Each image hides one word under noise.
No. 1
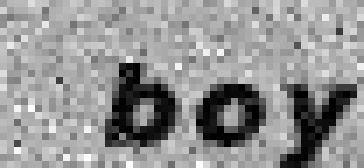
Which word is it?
boy
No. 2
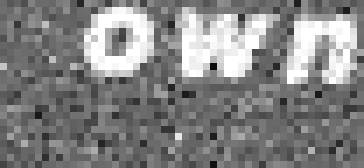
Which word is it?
own
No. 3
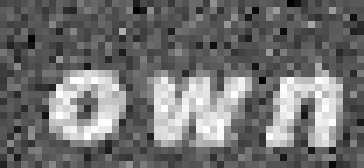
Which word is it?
own
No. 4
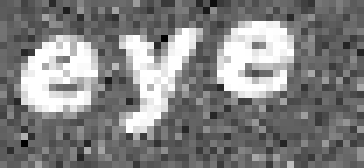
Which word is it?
eye
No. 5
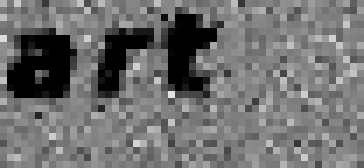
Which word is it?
art
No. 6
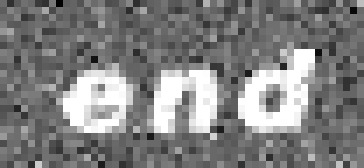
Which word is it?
end
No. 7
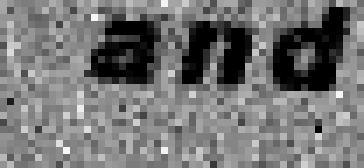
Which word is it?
and
